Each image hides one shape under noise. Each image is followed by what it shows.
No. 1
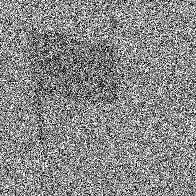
flag
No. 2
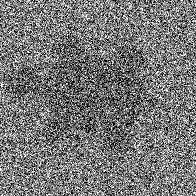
turtle
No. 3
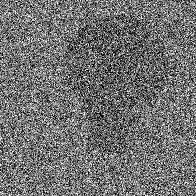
light bulb
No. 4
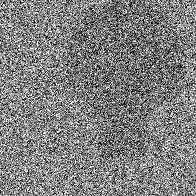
light bulb
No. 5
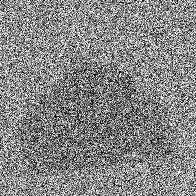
cloud
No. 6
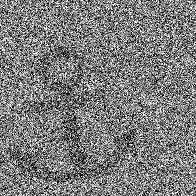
anchor
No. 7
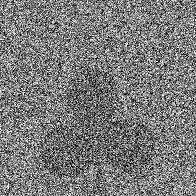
club
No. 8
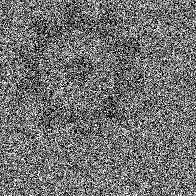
gear
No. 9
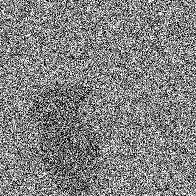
footprint
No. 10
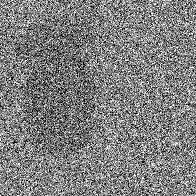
footprint
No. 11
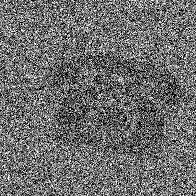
telephone
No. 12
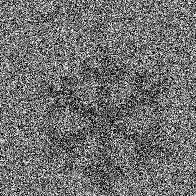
snowflake
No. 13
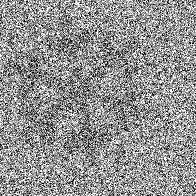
snowflake
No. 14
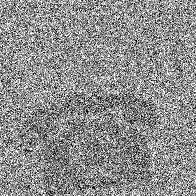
telephone
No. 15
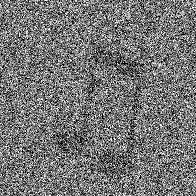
pair of musical notes
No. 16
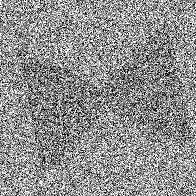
bow tie
